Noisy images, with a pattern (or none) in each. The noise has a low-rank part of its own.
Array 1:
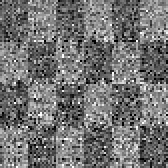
a checkerboard
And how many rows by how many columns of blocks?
4 by 6
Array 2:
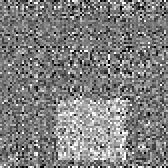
one block
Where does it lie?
bottom middle
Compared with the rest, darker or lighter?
lighter
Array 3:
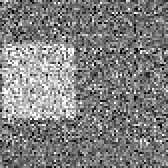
one block
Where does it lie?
middle left
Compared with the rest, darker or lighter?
lighter
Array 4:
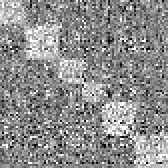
blocks along the diagonal
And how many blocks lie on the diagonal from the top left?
6
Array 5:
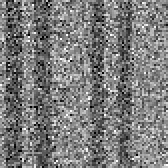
bands of columns
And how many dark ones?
4
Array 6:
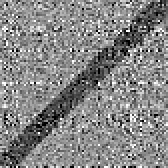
a diagonal band
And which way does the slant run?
bottom left to top right
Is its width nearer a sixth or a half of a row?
a sixth
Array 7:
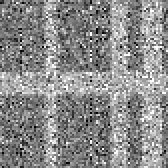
bands of rows crossing bands of columns
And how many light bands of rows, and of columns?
1 and 3
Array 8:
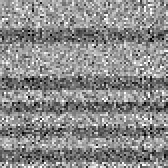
bands of rows
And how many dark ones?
5
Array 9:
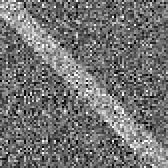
a diagonal band
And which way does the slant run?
top left to bottom right
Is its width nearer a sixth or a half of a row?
a sixth
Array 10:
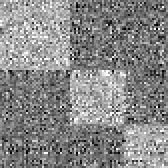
blocks along the diagonal
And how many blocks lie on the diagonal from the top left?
3
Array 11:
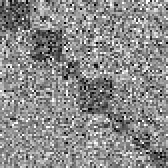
blocks along the diagonal
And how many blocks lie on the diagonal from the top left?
7
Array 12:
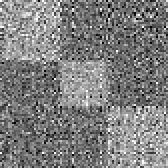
blocks along the diagonal
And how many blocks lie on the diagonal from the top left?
3
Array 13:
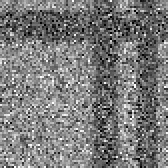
bands of rows crossing bands of columns
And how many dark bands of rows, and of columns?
1 and 2
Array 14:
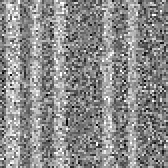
bands of columns
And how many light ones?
5
